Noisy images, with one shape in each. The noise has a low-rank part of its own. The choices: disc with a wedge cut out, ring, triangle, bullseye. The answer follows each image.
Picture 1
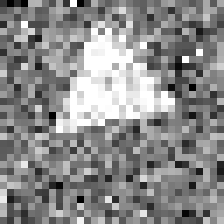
triangle
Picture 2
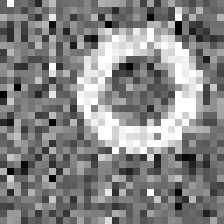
ring
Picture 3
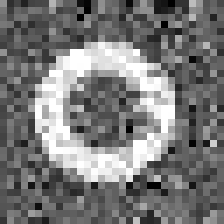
ring
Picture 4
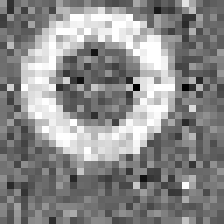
ring
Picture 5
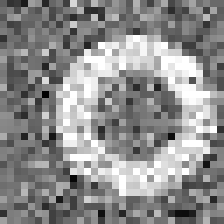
ring
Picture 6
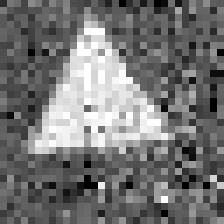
triangle
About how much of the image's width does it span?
two thirds
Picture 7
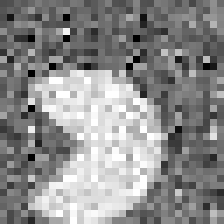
disc with a wedge cut out
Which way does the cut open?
left
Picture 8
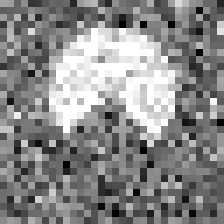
disc with a wedge cut out
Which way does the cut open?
down
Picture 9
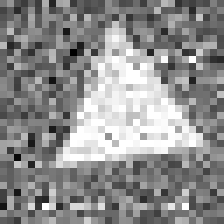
triangle
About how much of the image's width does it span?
two thirds
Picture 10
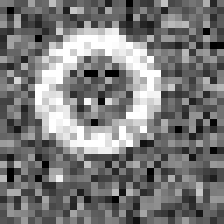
ring
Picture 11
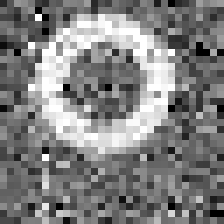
ring
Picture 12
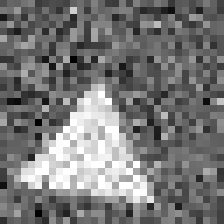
triangle
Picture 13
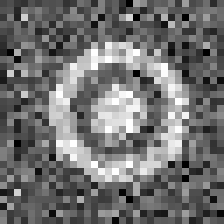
bullseye
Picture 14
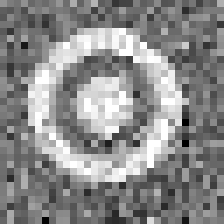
bullseye
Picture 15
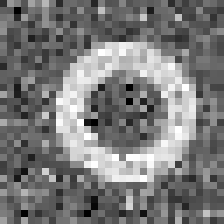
ring
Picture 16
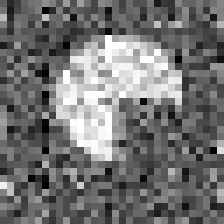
disc with a wedge cut out
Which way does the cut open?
down and right
